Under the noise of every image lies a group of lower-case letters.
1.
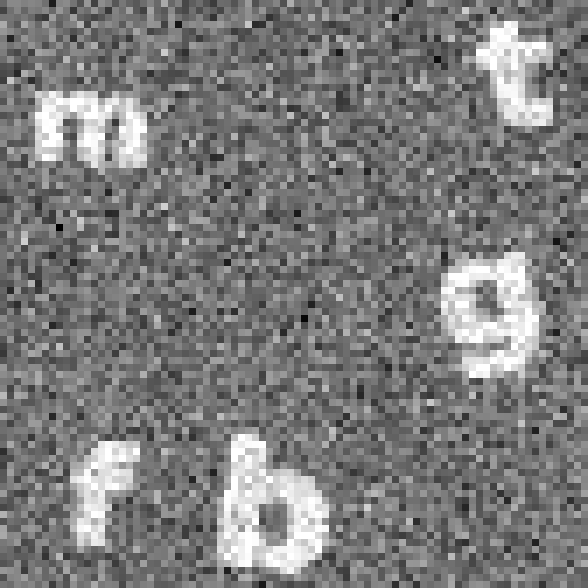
top left: m; top right: t; middle right: g; bottom left: f; bottom middle: b
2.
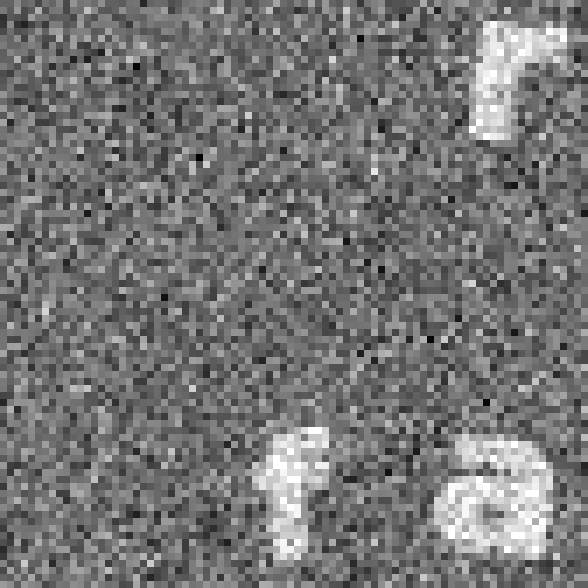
top right: r; bottom middle: f; bottom right: a
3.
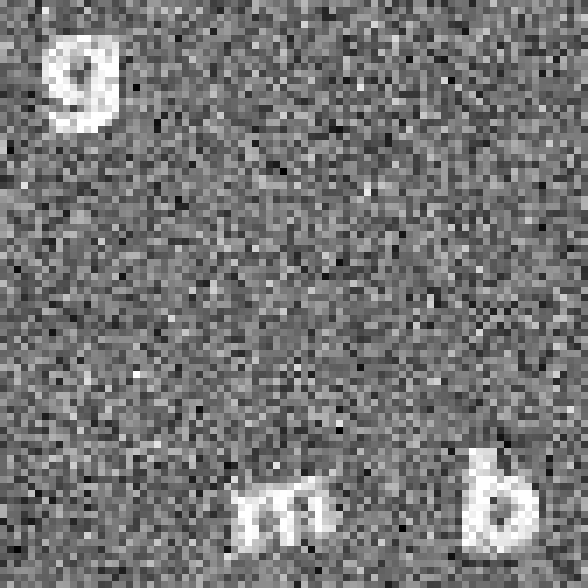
top left: g; bottom middle: m; bottom right: b
